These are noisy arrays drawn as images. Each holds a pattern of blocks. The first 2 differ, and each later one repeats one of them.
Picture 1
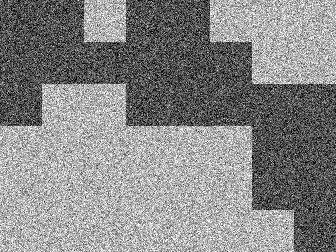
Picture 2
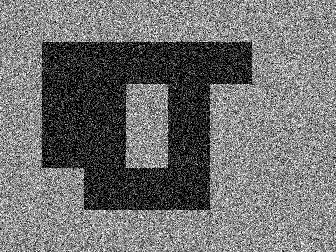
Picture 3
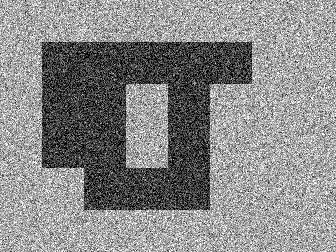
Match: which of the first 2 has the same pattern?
2
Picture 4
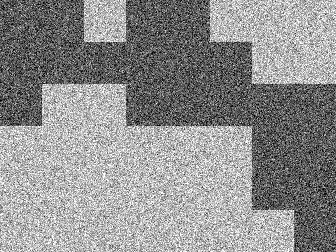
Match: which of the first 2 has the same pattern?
1
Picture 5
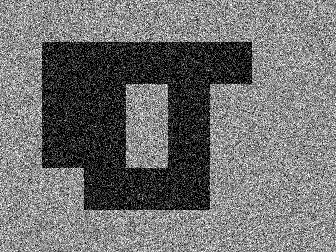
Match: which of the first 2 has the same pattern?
2
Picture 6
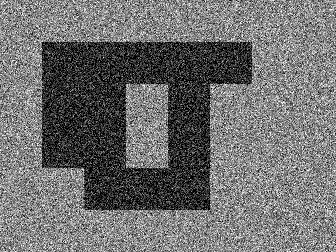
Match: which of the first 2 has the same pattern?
2
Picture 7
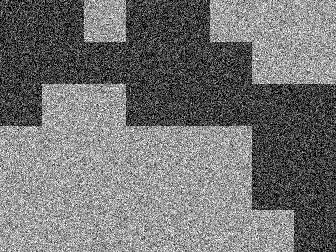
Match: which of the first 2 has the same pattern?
1
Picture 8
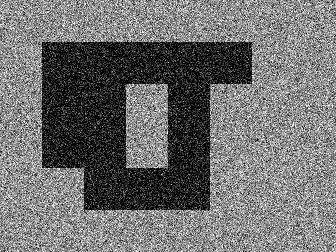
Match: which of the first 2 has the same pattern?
2
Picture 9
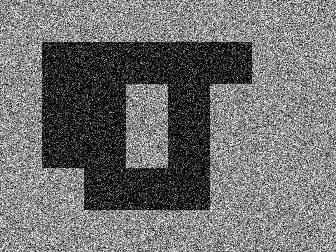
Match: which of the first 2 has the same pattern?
2
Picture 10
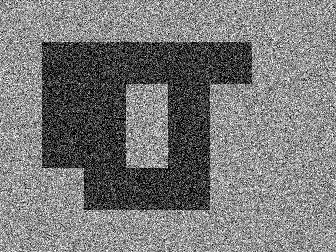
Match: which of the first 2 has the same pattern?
2
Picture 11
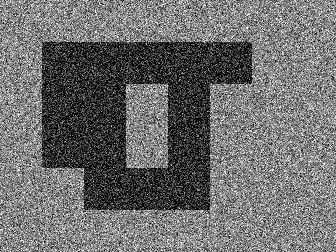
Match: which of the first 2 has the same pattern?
2
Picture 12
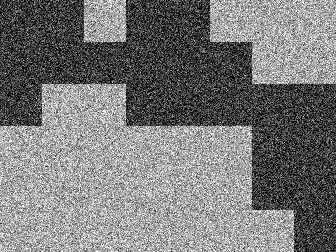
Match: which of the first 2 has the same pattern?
1
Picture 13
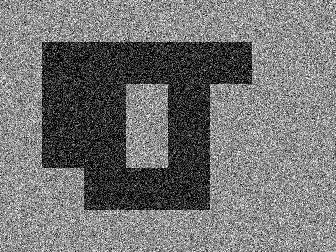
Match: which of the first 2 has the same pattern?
2
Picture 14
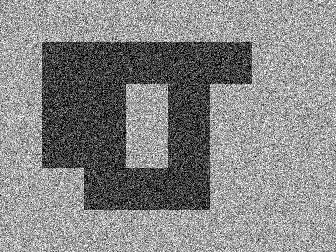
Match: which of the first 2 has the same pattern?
2
